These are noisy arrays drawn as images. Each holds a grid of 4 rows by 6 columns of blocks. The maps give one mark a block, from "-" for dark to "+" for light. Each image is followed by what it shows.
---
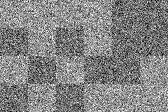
+ + + + - -
- + - + - -
+ - + - - +
- + - + + +
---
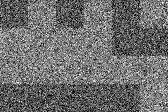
- + - + - +
+ + + + - -
+ + + + + +
- - - - - +
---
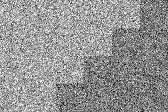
+ + + + + -
+ + + + - -
+ + + - - -
+ + - - - -
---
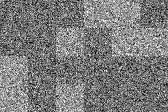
- - - + + -
- - + - + +
+ - - - - -
+ - + - - -
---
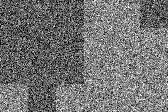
- - - + + -
- - - + + +
- - - + + +
+ - + + + +
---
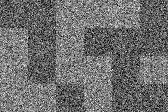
- - + + + -
+ - + - - -
+ - + + - +
+ + - + - -
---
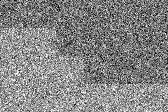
- - - - - -
+ + - - - -
+ + + - - -
+ + + + + +
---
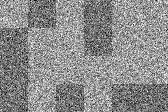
+ - + - + +
- + + - + +
- + + + + +
- + - + - -
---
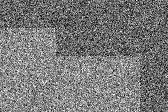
- - - - - -
+ + - - - -
+ + + + + -
+ + + + + -
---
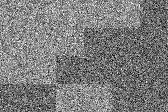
+ + + + + -
+ + + - - -
+ + - - - -
- - + + - -
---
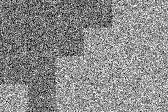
- - - - + +
- - - + + +
- - + + + +
+ - + + + +
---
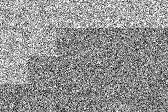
+ + + + + +
+ + - - - -
+ - - - - -
- - - - - -
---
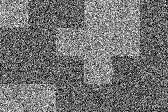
+ - - + + -
- - + + + -
- - - + - -
+ + - - - -
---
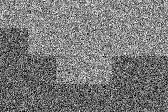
+ + + + + +
- + + + + +
- - + + - -
- - - - - -
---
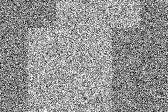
- - + + + -
- + + + - -
- + + + - -
- + + + - -
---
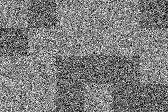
+ - + + + -
- + + + + +
+ + - - - +
+ + - + - -
